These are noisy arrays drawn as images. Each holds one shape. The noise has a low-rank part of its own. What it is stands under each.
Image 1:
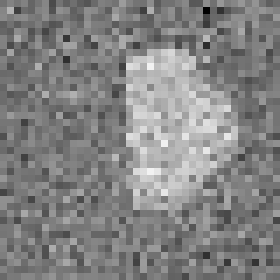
light cloud
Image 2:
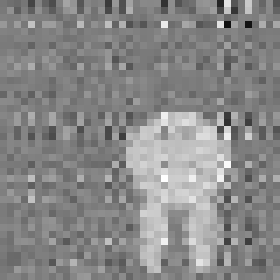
light rabbit's head
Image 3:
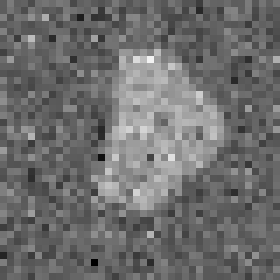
light cloud
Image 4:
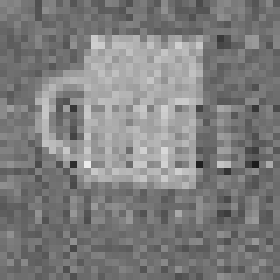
light cup
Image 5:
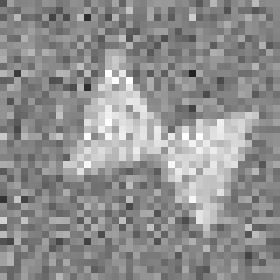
light bow tie
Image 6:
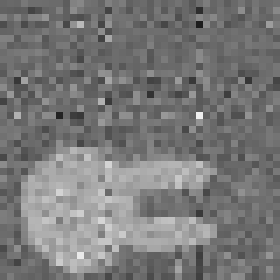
light rabbit's head
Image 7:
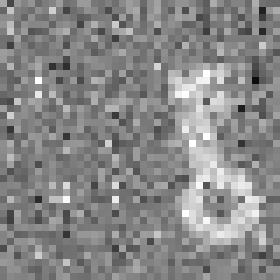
light key
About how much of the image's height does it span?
two thirds
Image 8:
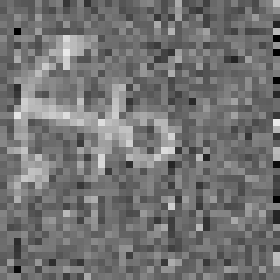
light anchor
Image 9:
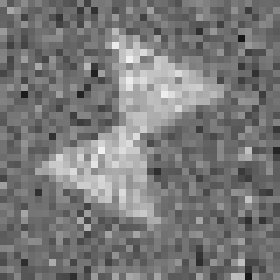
light bow tie
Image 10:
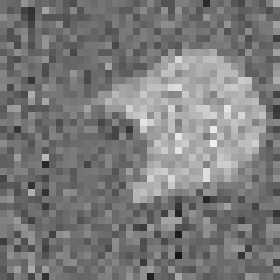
light cat's head
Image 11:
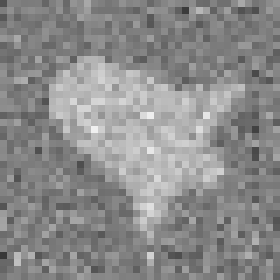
light bell
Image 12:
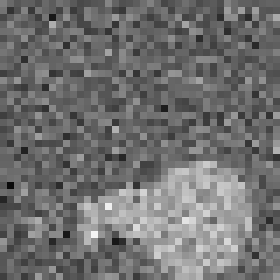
light pear
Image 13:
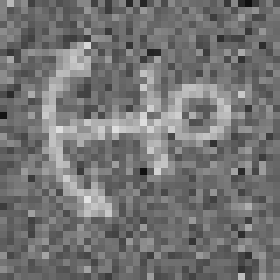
light anchor
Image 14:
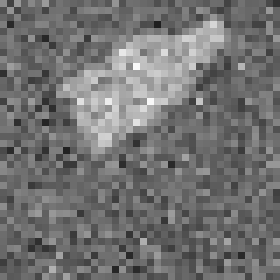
light bottle
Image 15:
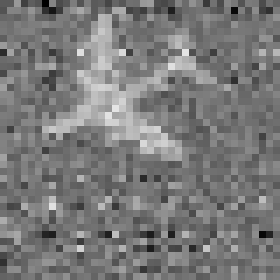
light airplane
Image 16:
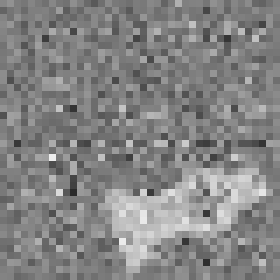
light chess bishop
